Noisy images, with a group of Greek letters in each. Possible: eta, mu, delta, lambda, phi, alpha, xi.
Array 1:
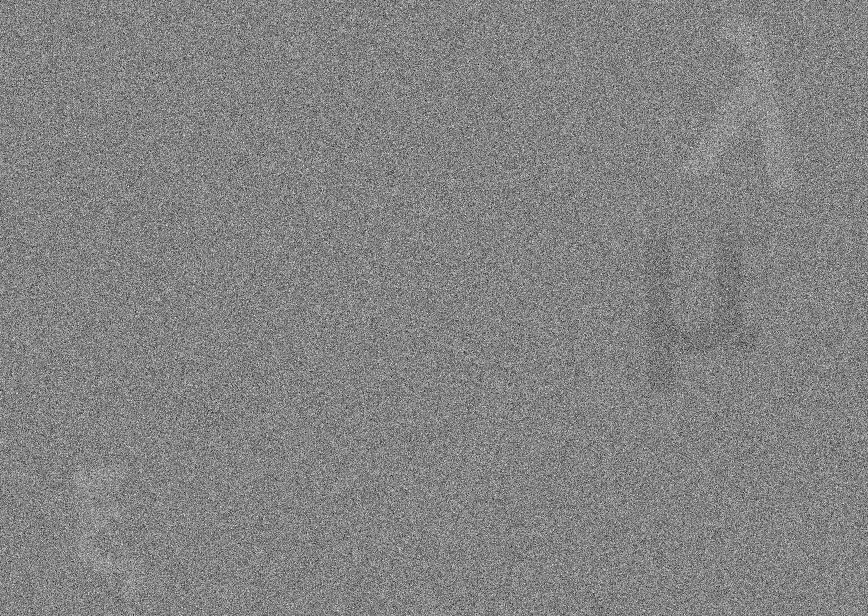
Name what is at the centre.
nothing
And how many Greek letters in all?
3
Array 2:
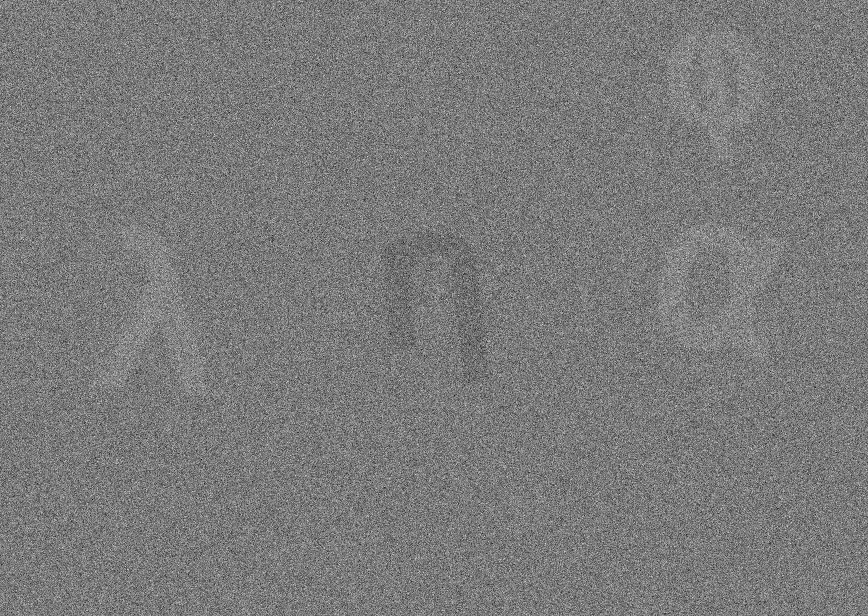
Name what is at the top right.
phi
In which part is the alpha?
middle right
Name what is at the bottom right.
nothing
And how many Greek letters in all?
4
